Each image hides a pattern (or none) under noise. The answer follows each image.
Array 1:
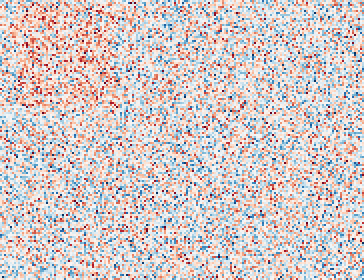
one block
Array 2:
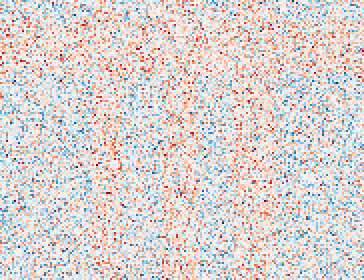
bands of rows crossing bands of columns
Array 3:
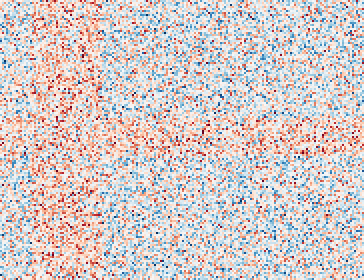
bands of rows crossing bands of columns
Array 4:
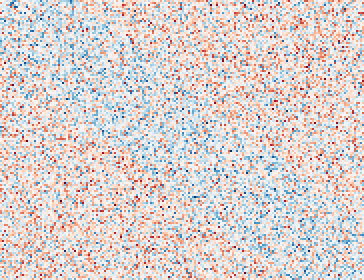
a diagonal band
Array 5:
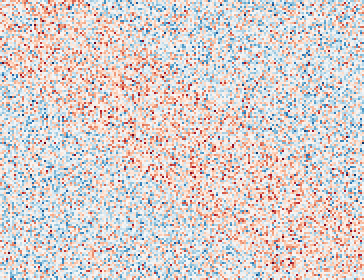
a diagonal band
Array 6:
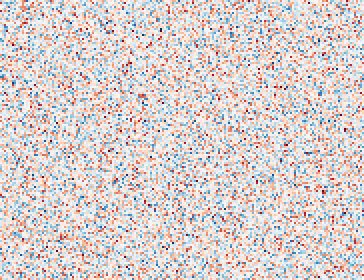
only noise
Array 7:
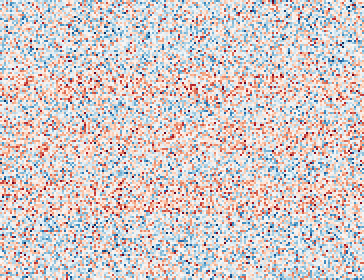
bands of rows
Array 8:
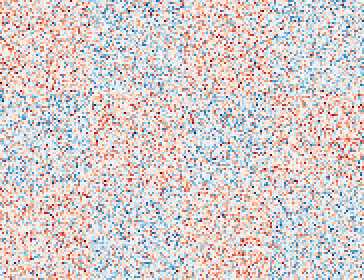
a checkerboard
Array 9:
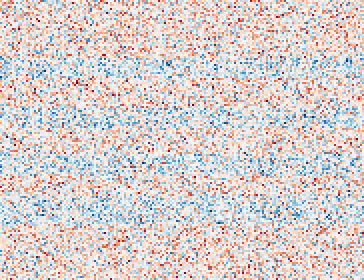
bands of rows
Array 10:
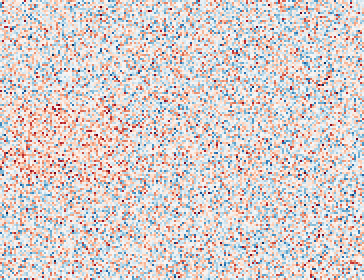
one block
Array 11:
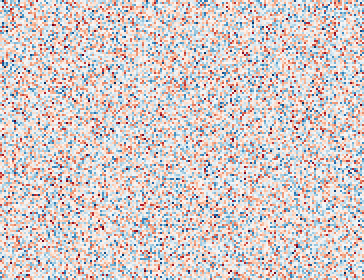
only noise
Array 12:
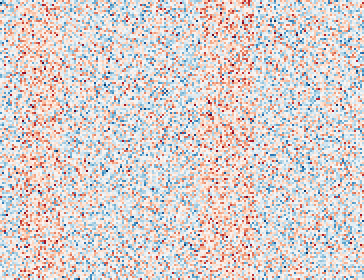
bands of columns
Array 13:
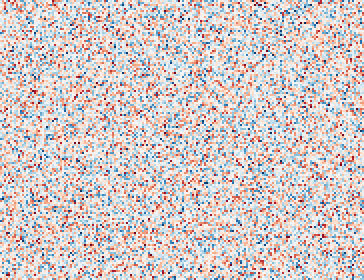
only noise
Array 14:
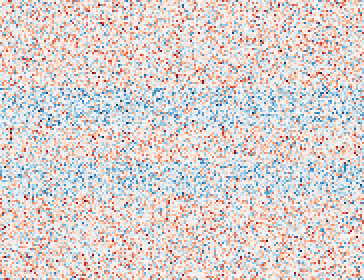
bands of rows
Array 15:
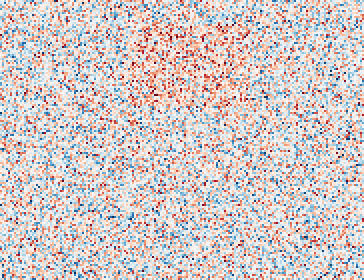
one block
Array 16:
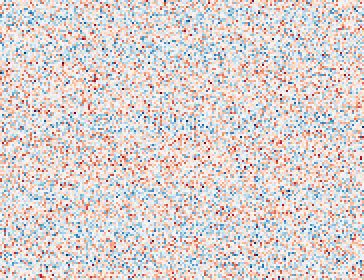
bands of rows
